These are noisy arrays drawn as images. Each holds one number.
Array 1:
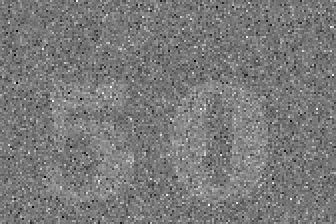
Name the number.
50
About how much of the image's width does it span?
two thirds
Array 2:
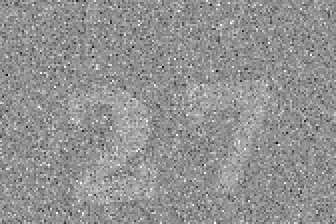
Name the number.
27
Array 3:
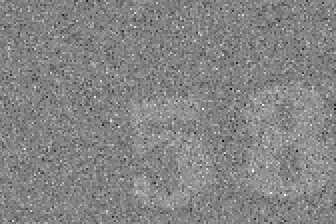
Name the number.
58
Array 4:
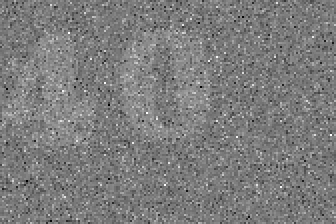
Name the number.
40
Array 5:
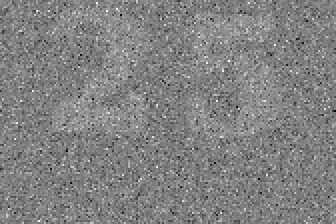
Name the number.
25
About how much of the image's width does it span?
two thirds
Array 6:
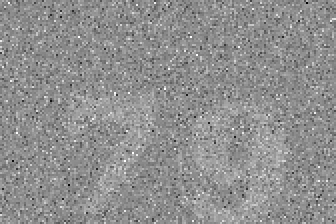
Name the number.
79
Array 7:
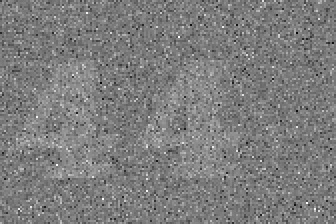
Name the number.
44
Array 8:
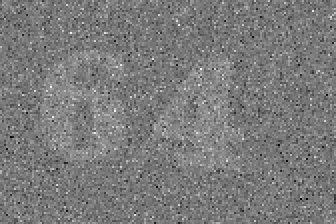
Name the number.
64
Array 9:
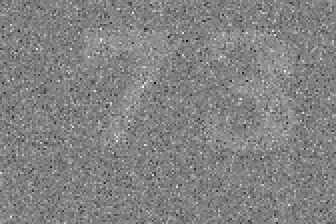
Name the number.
73
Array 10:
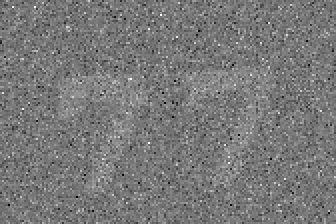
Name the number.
77
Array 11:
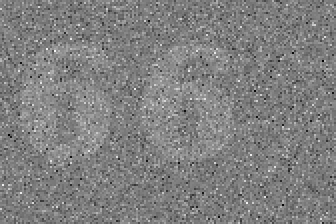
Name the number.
66
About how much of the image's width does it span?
two thirds
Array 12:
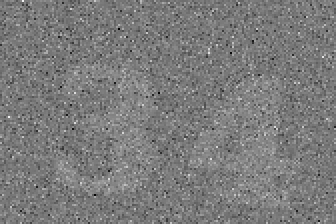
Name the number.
34
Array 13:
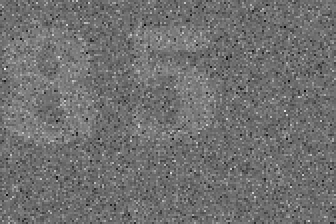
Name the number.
85
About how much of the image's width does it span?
two thirds
